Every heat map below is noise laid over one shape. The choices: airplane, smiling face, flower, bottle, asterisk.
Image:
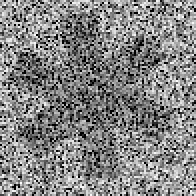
asterisk
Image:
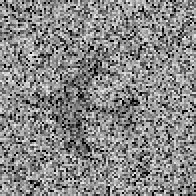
airplane
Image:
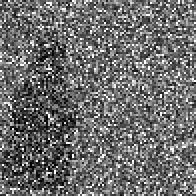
bottle
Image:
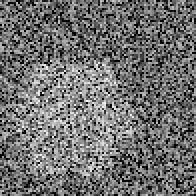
flower
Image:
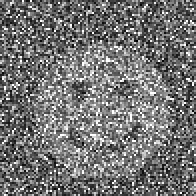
smiling face
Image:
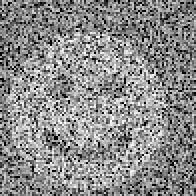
smiling face
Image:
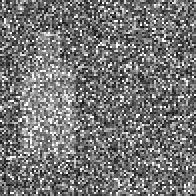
bottle
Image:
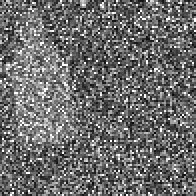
bottle
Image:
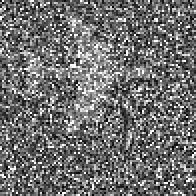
airplane
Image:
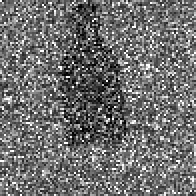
bottle
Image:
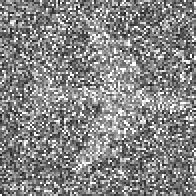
airplane
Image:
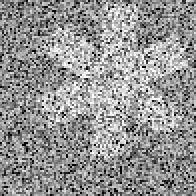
asterisk
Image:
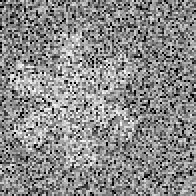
asterisk
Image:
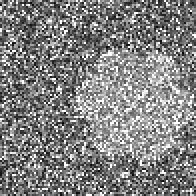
flower
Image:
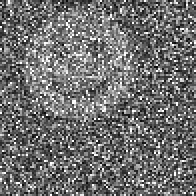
smiling face
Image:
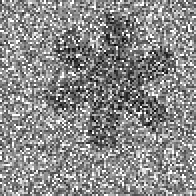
asterisk
